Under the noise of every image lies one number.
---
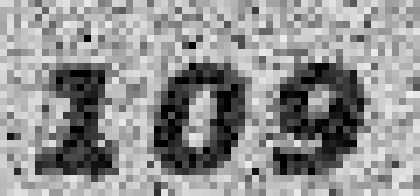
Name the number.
109
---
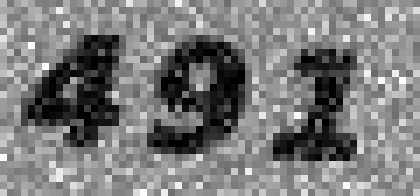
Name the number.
491
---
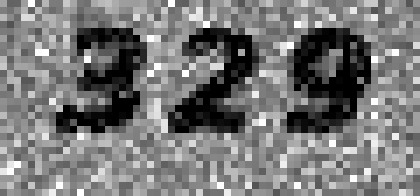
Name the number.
329
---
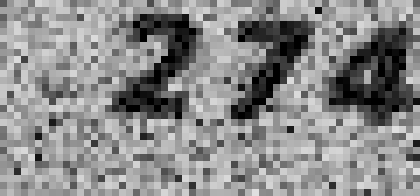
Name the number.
274
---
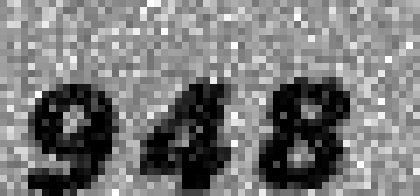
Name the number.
948
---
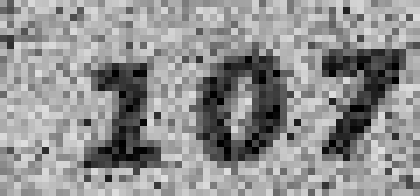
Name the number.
107
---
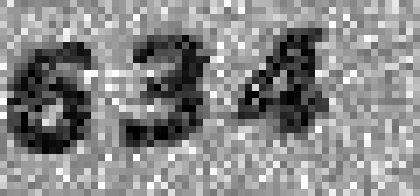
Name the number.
634
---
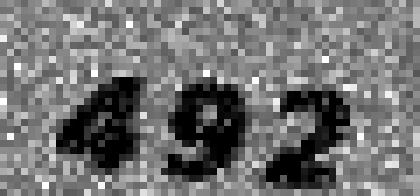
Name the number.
492
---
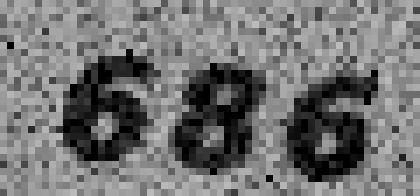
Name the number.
686
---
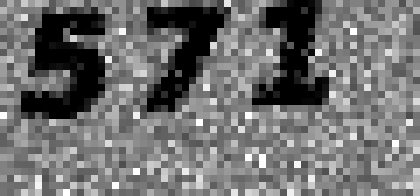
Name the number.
571
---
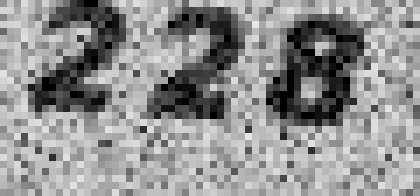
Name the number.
228
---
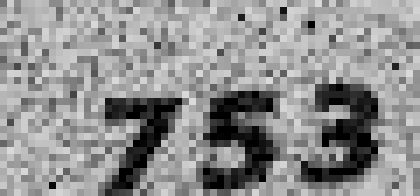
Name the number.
753
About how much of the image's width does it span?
two thirds
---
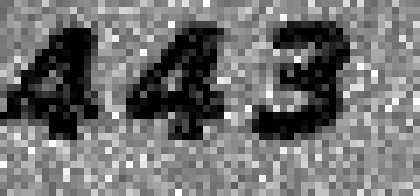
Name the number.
443
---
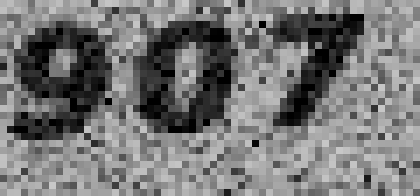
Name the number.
907
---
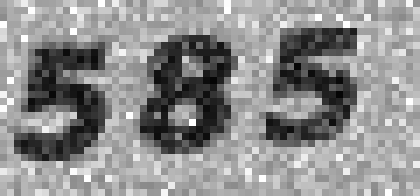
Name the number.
585
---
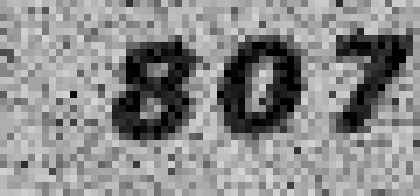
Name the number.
807
